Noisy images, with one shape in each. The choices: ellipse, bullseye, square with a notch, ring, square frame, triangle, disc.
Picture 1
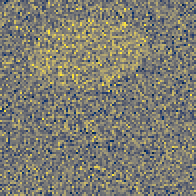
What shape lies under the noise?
ellipse
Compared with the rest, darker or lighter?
lighter
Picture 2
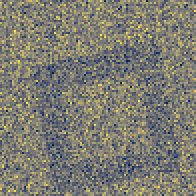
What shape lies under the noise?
square frame
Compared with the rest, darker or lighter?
darker
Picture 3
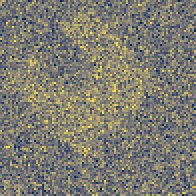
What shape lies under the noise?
square with a notch
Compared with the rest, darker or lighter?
lighter
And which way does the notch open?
up and left
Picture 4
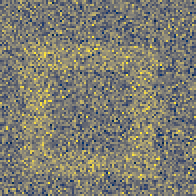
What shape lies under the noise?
square frame
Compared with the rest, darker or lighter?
lighter
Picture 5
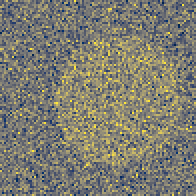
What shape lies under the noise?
disc
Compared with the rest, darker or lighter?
lighter
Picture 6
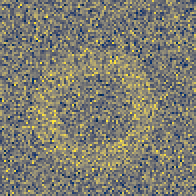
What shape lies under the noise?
ring
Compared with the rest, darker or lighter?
lighter
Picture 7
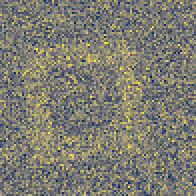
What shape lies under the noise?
square frame
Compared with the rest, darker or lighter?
lighter
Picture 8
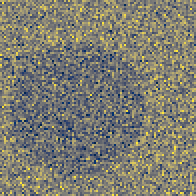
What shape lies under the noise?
disc
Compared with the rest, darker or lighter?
darker
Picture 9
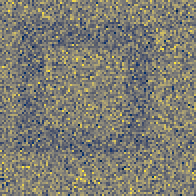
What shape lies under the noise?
square frame
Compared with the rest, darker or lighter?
darker
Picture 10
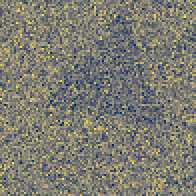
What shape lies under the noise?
triangle
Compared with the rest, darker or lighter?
darker
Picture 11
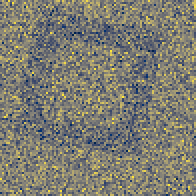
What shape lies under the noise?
square frame
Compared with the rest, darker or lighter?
darker
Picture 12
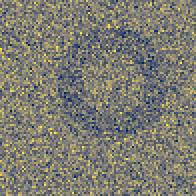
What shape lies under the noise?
ring
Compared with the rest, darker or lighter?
darker
